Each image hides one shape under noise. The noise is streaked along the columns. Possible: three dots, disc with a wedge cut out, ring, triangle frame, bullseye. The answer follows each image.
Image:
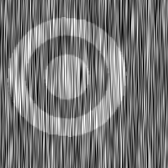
bullseye
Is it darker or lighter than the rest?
lighter
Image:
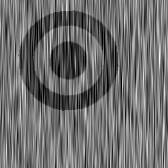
bullseye
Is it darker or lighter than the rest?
darker
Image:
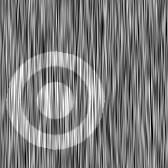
bullseye
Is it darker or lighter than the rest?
lighter
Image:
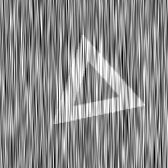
triangle frame
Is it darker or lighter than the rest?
lighter
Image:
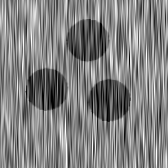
three dots
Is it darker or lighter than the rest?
darker
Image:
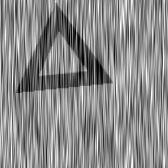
triangle frame
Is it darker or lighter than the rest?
darker
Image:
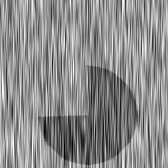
disc with a wedge cut out
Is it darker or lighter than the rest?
darker
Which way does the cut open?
up and left
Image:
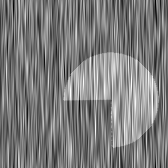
disc with a wedge cut out
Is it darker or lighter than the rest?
lighter
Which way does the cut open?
down and left
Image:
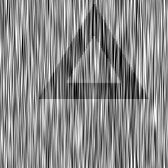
triangle frame
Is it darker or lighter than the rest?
darker
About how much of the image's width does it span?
two thirds
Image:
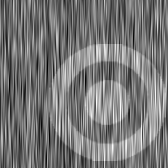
bullseye
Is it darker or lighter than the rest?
lighter
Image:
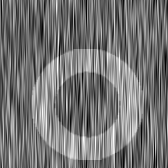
ring
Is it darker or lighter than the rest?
lighter
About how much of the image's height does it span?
two thirds
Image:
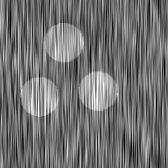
three dots
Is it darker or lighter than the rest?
lighter
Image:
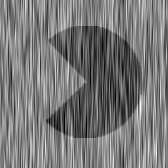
disc with a wedge cut out
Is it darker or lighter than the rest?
darker
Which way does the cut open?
left
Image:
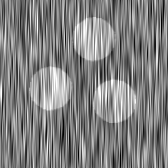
three dots
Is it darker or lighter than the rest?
lighter
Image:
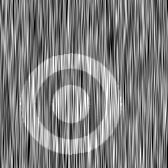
bullseye
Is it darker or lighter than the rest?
lighter
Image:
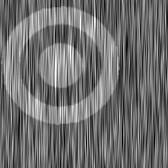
bullseye
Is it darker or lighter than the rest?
lighter
